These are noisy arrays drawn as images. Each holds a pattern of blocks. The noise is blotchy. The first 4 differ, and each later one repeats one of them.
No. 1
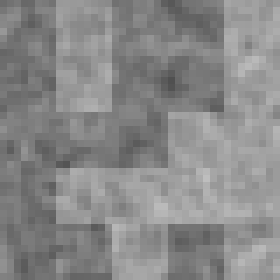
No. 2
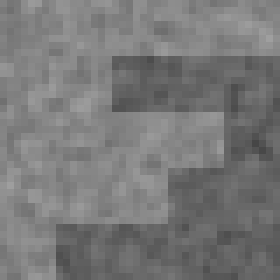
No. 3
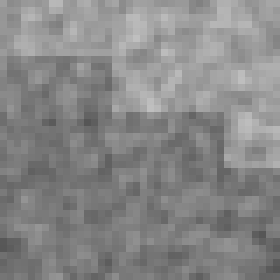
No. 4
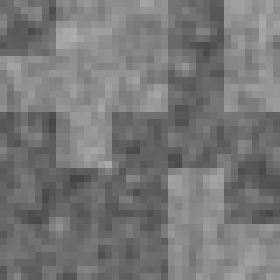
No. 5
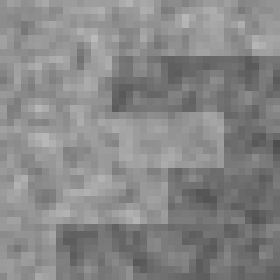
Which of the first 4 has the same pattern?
2
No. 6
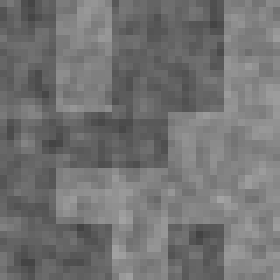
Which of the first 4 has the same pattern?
1
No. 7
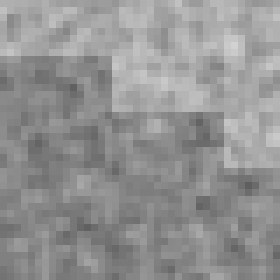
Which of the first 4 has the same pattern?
3
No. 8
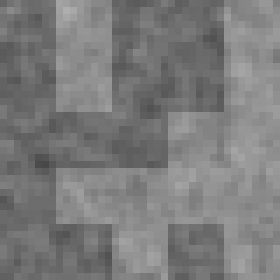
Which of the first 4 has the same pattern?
1
